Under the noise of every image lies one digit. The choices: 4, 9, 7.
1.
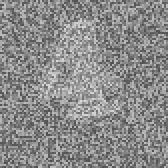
4
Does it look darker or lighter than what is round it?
lighter
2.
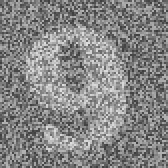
9
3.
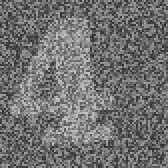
4
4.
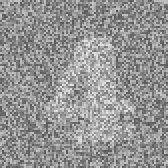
4
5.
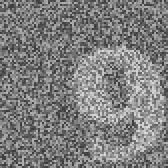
9
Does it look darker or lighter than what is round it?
lighter
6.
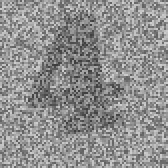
4
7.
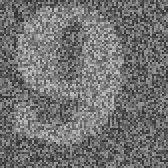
9
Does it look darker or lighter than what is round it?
lighter
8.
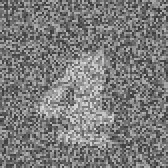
4
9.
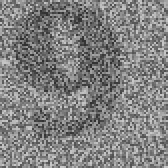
9
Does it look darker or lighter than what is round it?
darker
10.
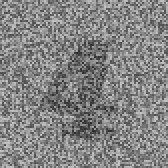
4
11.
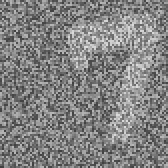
7
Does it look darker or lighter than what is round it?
lighter
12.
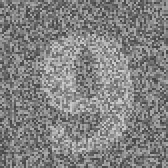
9
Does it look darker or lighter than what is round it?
lighter
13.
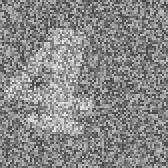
4
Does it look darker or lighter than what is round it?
lighter
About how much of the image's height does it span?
two thirds
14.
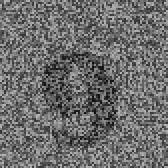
9
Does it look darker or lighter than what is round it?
darker
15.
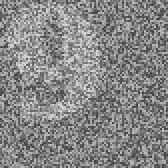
9
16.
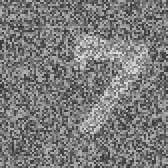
7
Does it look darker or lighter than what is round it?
lighter
